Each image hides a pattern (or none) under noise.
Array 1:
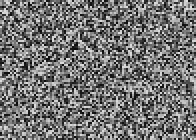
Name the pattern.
only noise
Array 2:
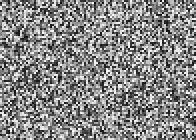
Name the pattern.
only noise
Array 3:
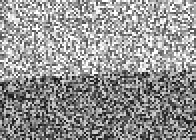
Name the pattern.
a sharp edge
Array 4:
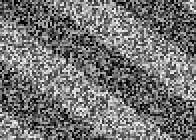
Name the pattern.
diagonal stripes
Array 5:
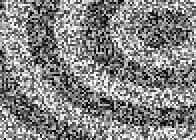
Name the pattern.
rings round one point
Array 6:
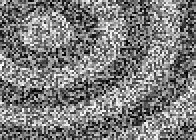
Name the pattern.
rings round one point
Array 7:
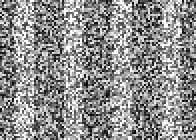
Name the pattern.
vertical stripes
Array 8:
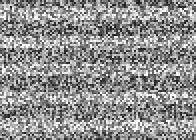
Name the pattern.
horizontal stripes
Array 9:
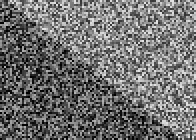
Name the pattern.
a sharp edge
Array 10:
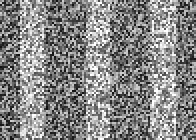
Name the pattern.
vertical stripes
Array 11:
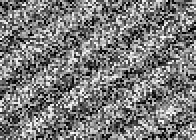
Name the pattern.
diagonal stripes
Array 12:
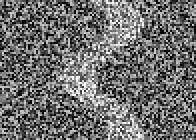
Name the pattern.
a wavy band
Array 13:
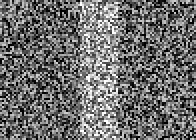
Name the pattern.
one vertical stripe
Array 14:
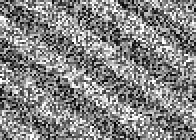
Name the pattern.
diagonal stripes
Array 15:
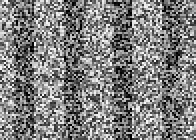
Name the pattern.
vertical stripes
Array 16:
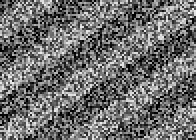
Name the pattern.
diagonal stripes
